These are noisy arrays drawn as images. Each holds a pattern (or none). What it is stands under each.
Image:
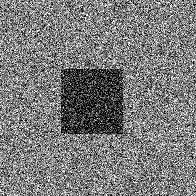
one block
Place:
centre
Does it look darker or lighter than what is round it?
darker
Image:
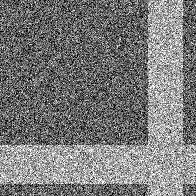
bands of rows crossing bands of columns
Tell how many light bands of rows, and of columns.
1 and 1
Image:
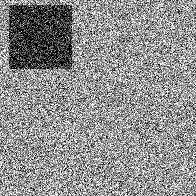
one block
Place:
top left
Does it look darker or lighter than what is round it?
darker
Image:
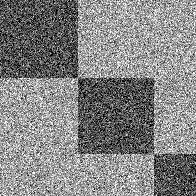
blocks along the diagonal
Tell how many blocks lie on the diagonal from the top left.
3
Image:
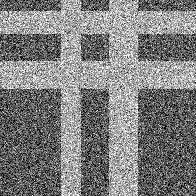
bands of rows crossing bands of columns
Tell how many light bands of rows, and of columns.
2 and 2
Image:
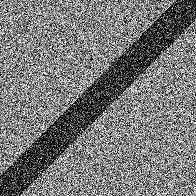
a diagonal band
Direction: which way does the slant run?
bottom left to top right
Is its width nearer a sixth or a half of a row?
a sixth
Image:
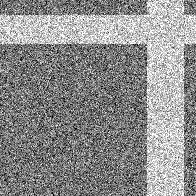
bands of rows crossing bands of columns
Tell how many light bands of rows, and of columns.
1 and 1
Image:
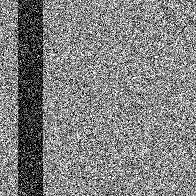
one band of columns
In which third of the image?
left
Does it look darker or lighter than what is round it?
darker
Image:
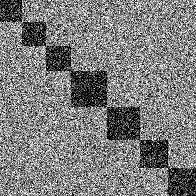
blocks along the diagonal
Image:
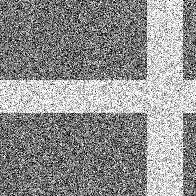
bands of rows crossing bands of columns
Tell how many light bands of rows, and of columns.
1 and 1
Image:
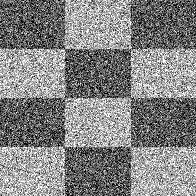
a checkerboard
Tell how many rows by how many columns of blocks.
4 by 3
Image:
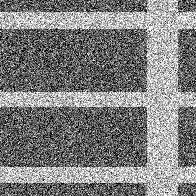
bands of rows crossing bands of columns
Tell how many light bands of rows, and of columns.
3 and 1
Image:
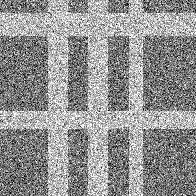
bands of rows crossing bands of columns
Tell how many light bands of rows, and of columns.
2 and 3
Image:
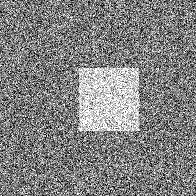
one block
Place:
centre
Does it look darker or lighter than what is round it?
lighter
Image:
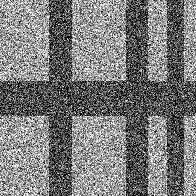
bands of rows crossing bands of columns
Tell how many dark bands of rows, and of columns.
1 and 3
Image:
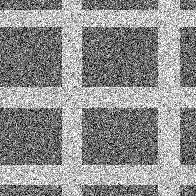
bands of rows crossing bands of columns
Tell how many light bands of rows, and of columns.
3 and 2
